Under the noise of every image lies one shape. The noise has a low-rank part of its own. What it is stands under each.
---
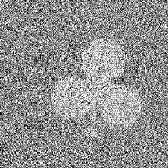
club
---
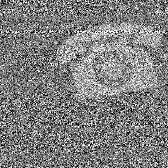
telephone
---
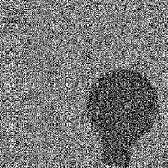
light bulb
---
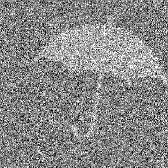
umbrella
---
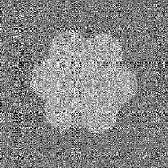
flower
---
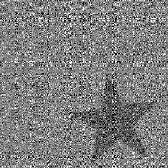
star
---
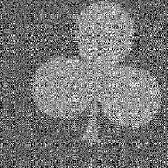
club
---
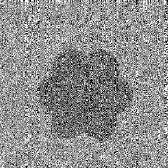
flower
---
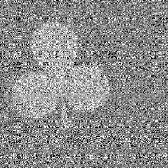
club
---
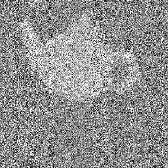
teapot
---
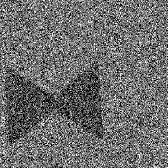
bow tie
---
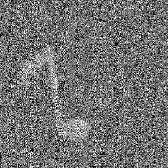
musical note
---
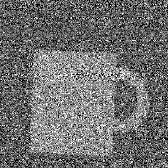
cup
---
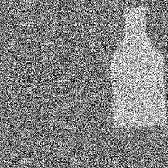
bottle
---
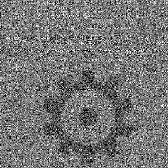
gear
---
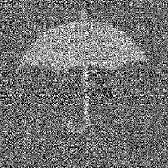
umbrella
